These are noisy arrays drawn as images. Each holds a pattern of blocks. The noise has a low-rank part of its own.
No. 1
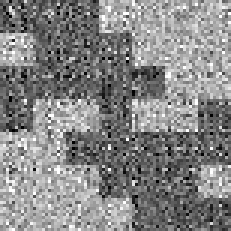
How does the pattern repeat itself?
the same after a half turn
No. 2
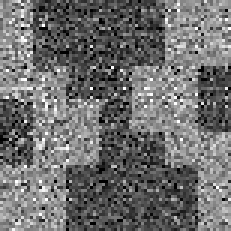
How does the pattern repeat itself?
the same after a half turn
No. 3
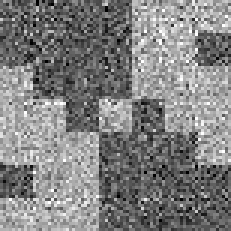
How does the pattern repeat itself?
the same after a half turn
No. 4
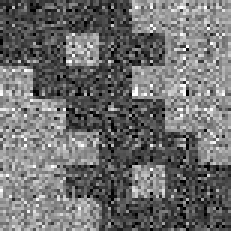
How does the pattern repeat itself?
the same after a half turn
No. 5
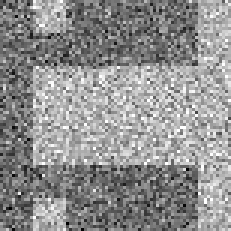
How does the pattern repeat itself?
top and bottom mirror each other
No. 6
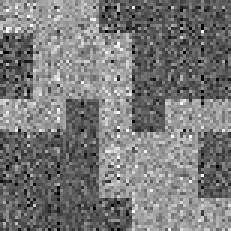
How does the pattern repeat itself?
the same after a half turn
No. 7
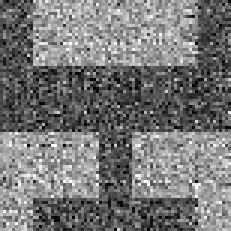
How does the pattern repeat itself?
left and right mirror each other
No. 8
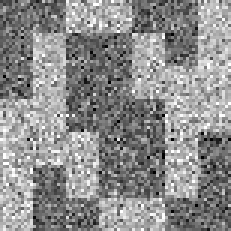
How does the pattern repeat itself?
the same after a half turn
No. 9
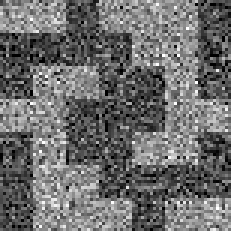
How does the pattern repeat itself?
the same after a half turn
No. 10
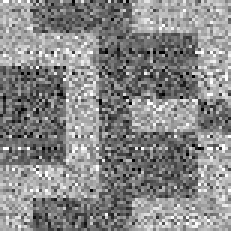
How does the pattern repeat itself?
top and bottom mirror each other
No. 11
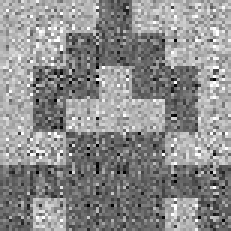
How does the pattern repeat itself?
left and right mirror each other
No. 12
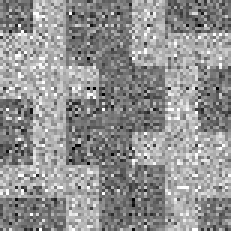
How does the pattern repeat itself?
the same after a half turn
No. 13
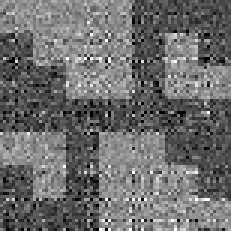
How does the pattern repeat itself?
the same after a half turn
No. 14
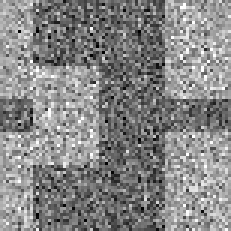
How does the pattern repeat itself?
top and bottom mirror each other
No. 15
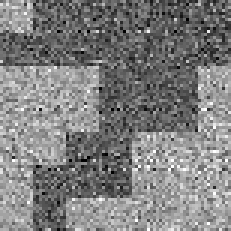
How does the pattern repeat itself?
no symmetry
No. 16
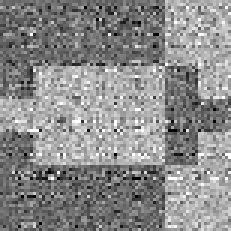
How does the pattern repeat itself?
top and bottom mirror each other
